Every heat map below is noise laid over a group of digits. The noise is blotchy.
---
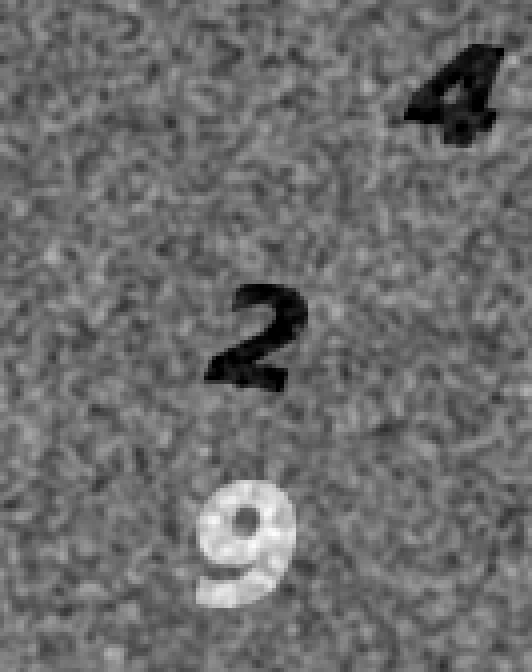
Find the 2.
centre
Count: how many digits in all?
3
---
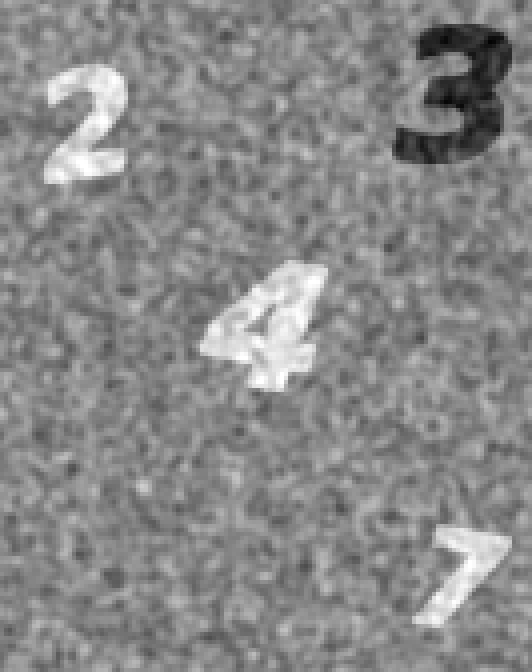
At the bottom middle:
nothing
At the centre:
4
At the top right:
3
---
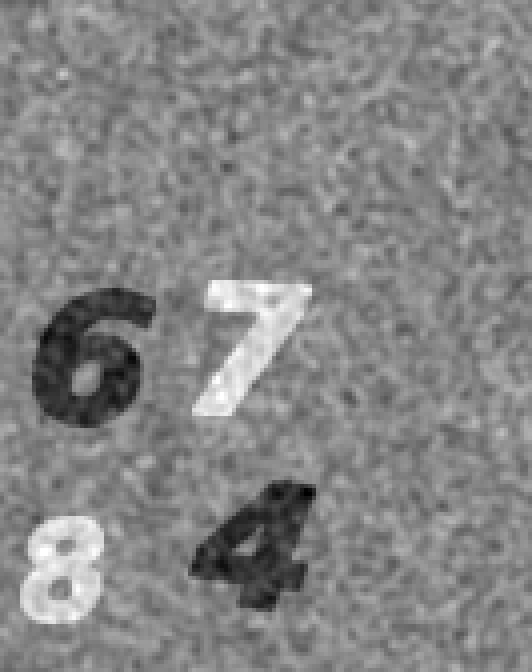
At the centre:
7
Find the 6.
middle left
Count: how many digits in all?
4
